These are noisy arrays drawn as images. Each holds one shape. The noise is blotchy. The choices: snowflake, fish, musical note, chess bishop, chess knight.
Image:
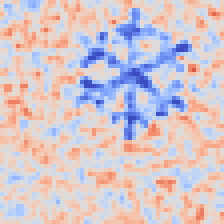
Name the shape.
snowflake
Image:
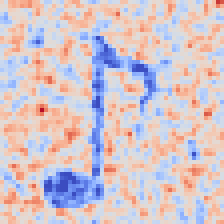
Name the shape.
musical note
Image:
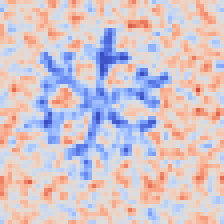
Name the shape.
snowflake
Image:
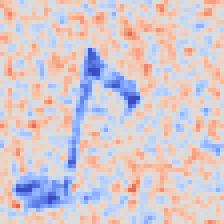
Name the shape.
musical note
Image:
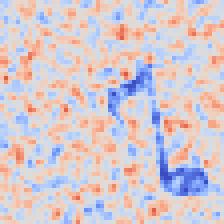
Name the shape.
musical note
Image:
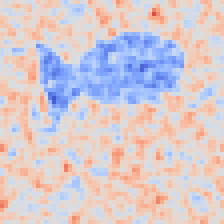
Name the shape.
fish
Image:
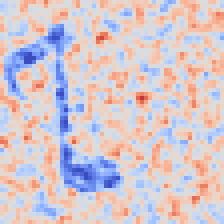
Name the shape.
musical note
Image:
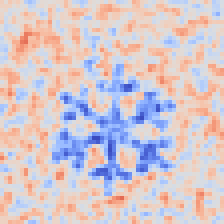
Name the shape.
snowflake
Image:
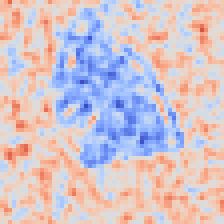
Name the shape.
chess knight
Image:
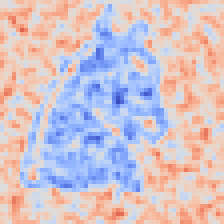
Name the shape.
chess knight
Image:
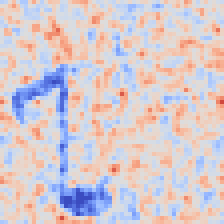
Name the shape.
musical note
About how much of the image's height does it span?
two thirds
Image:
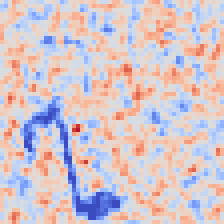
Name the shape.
musical note
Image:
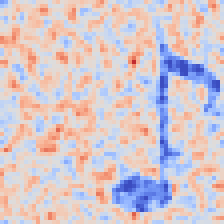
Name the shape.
musical note
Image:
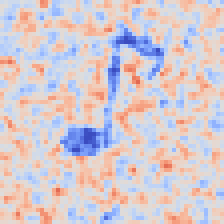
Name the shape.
musical note
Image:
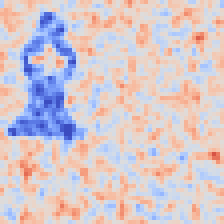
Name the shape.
chess bishop
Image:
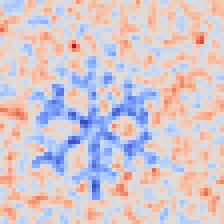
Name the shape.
snowflake
